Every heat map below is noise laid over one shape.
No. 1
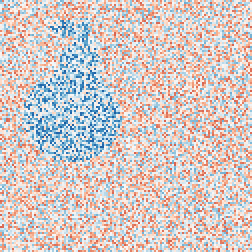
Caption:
blue pear
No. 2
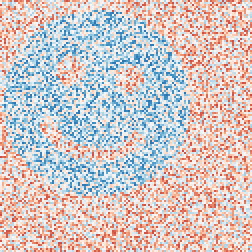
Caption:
blue smiling face
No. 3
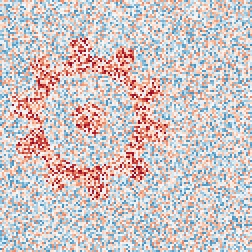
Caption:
red gear
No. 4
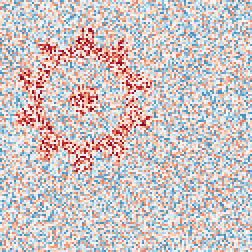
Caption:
red gear
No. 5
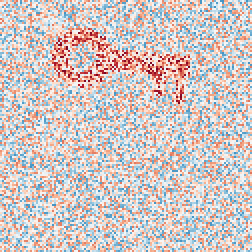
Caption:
red key
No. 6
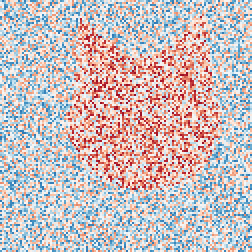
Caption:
red cat's head
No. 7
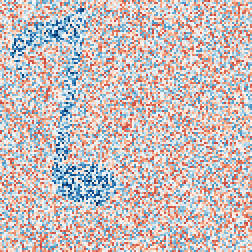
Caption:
blue musical note
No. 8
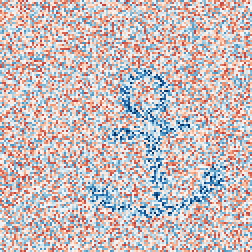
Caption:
blue anchor
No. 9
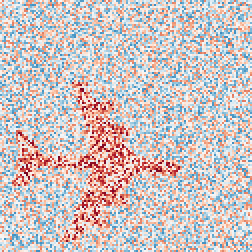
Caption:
red airplane
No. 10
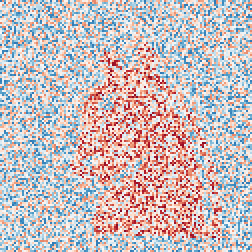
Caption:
red chess knight
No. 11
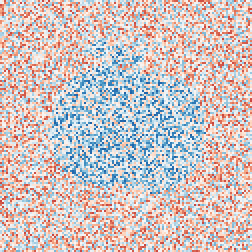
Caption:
blue apple
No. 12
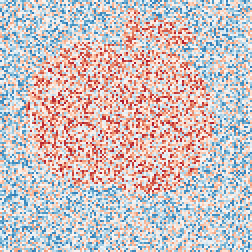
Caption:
red apple
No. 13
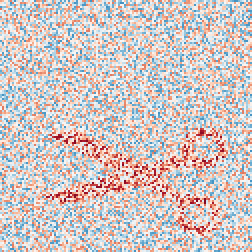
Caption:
red pair of scissors
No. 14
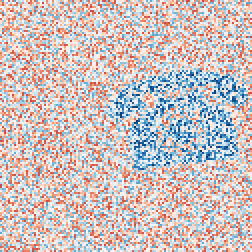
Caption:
blue telephone
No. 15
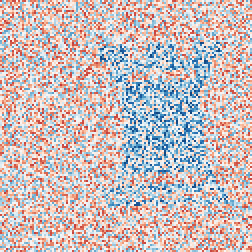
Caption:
blue chess rook
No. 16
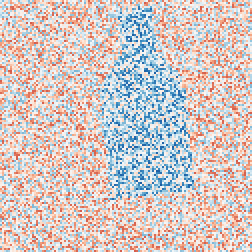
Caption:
blue bottle
